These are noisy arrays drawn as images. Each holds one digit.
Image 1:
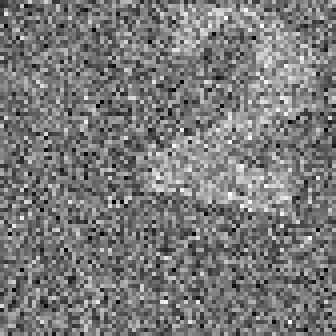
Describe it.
light 2
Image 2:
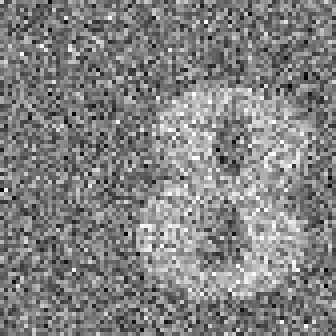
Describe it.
light 8
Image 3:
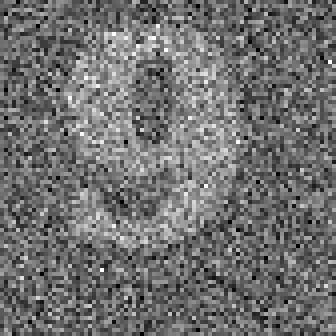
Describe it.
light 9
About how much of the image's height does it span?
two thirds
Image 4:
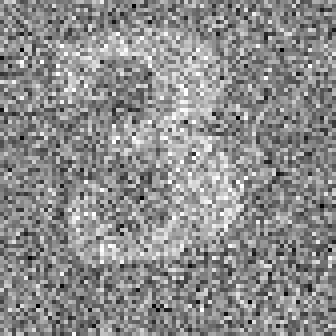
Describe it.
light 3
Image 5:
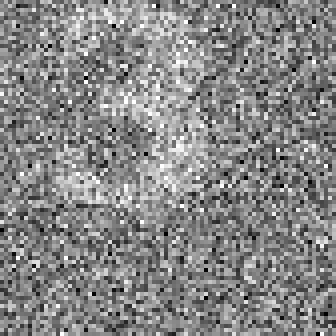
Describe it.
light 3
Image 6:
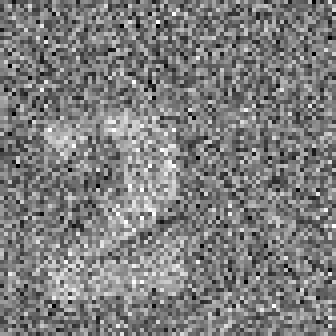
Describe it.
light 2
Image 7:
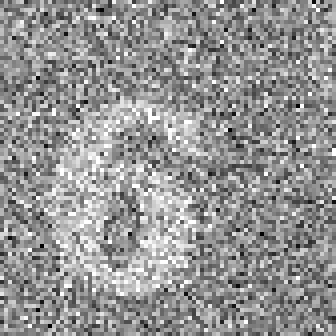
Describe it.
light 6
